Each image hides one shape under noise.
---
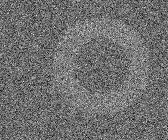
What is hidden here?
light ring
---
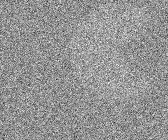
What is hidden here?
light disc with a wedge cut out
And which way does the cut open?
right
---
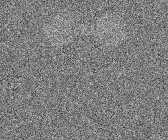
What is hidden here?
light dumbbell
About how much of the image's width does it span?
half
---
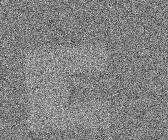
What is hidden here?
light square with a notch
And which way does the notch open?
right
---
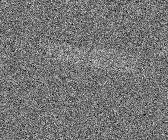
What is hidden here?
light bar
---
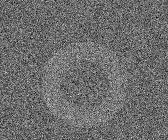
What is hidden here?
light ring
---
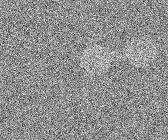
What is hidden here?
light dumbbell
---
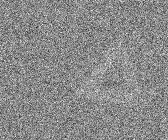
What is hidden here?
light triangle frame
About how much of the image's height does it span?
half
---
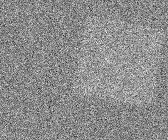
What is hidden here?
light square
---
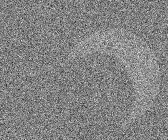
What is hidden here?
light crescent
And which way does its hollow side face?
down and left
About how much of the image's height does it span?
two thirds
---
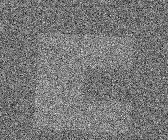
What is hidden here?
light square with a notch
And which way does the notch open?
right
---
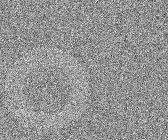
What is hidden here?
light ring
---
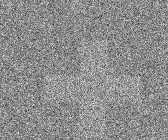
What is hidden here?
light cross
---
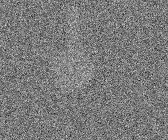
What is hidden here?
light lollipop
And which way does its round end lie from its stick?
down
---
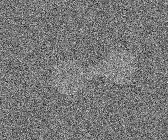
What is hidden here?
light dumbbell
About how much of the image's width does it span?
half
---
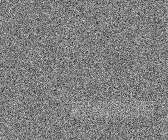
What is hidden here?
light bar
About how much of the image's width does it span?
half
